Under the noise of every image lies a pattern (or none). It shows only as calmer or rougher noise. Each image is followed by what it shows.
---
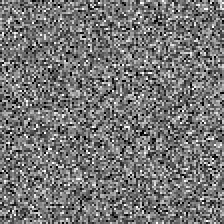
only noise
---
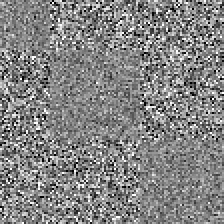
blocks along the diagonal
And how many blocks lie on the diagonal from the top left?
3
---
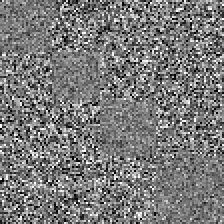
blocks along the diagonal
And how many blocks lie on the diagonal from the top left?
4
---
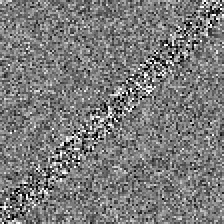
a diagonal band
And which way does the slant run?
bottom left to top right
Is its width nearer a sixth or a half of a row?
a sixth
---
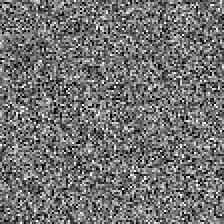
only noise
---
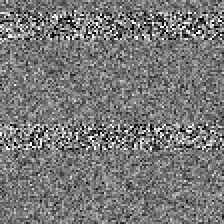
bands of rows
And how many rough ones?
2
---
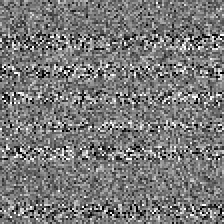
bands of rows
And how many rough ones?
6
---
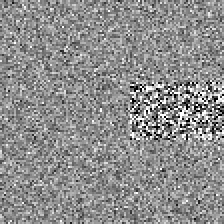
one block
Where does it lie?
middle right
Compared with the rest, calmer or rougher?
rougher
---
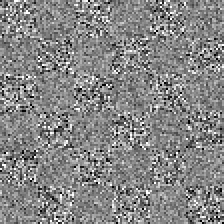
a checkerboard
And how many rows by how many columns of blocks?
6 by 6
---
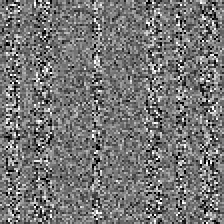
bands of columns
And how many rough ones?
6
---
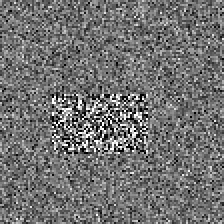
one block
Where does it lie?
centre
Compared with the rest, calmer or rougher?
rougher
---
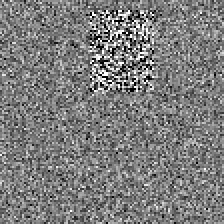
one block
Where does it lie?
top middle
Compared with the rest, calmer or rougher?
rougher
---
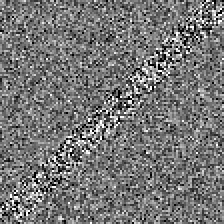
a diagonal band
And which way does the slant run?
bottom left to top right
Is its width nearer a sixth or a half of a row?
a sixth
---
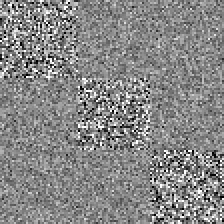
blocks along the diagonal
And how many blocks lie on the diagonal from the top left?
3
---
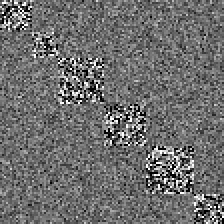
blocks along the diagonal
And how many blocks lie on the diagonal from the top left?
6
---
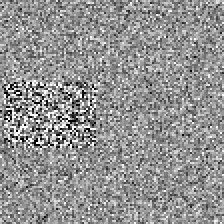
one block
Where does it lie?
middle left
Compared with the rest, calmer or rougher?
rougher
